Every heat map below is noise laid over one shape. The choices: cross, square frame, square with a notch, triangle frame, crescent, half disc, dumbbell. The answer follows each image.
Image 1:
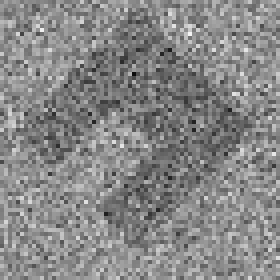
square with a notch
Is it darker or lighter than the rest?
darker
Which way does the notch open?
down and left
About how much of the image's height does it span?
nearly all
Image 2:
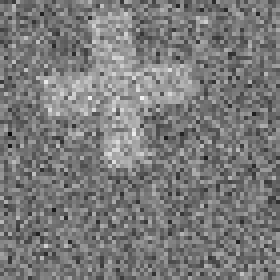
cross
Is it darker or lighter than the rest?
lighter
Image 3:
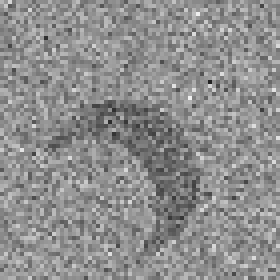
crescent
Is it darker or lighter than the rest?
darker
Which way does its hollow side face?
down and left
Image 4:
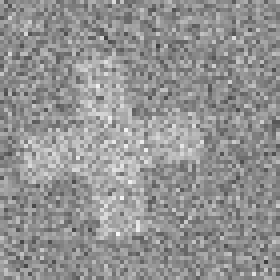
cross
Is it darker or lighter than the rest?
lighter
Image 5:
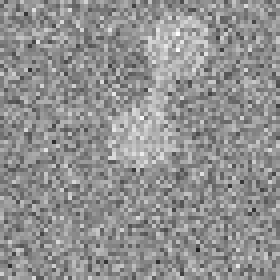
dumbbell
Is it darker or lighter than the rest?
lighter
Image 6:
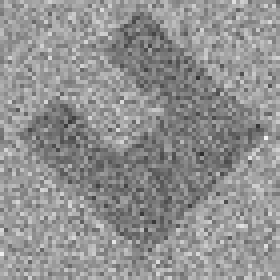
square with a notch
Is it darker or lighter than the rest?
darker
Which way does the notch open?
up and left
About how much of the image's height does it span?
nearly all
